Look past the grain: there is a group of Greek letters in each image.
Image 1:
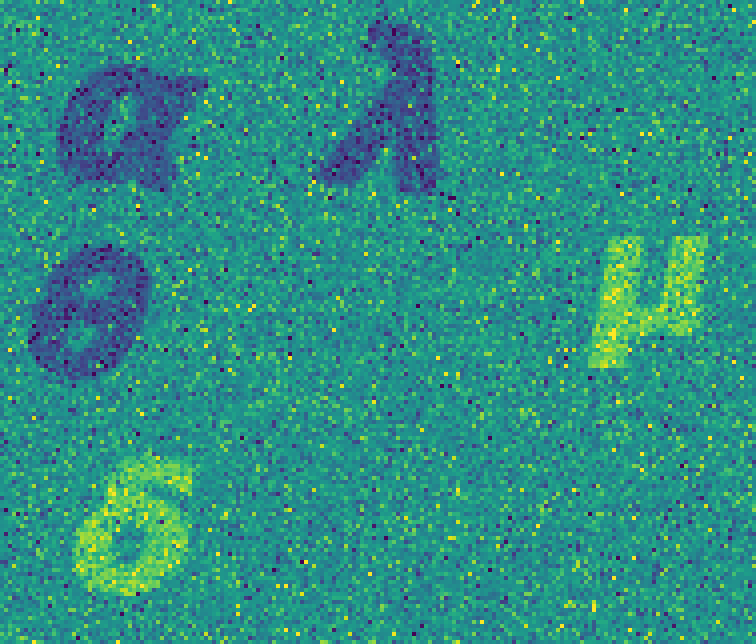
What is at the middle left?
theta
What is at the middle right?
mu
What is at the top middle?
lambda
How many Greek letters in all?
5
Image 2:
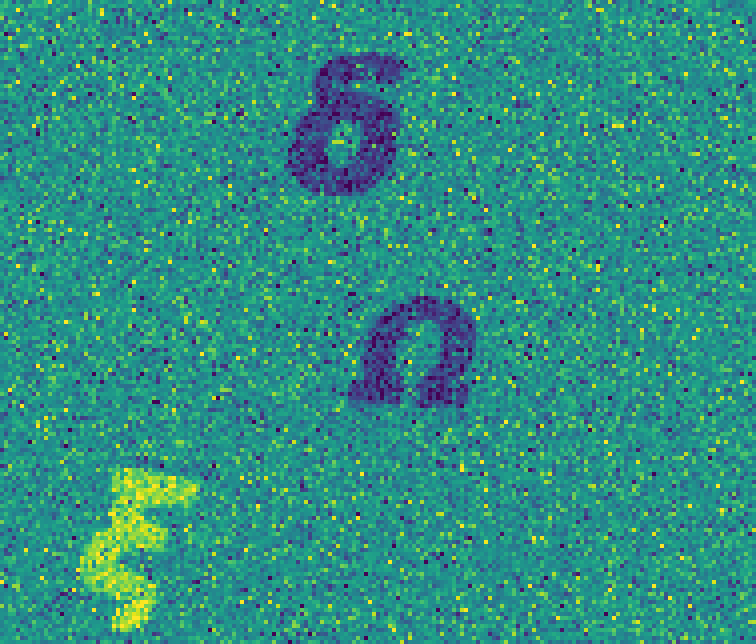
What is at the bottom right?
nothing
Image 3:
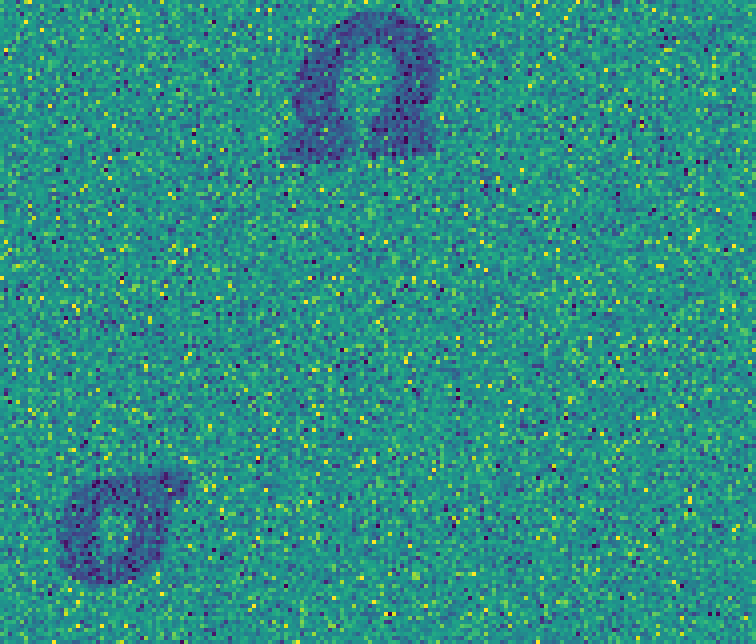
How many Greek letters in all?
2
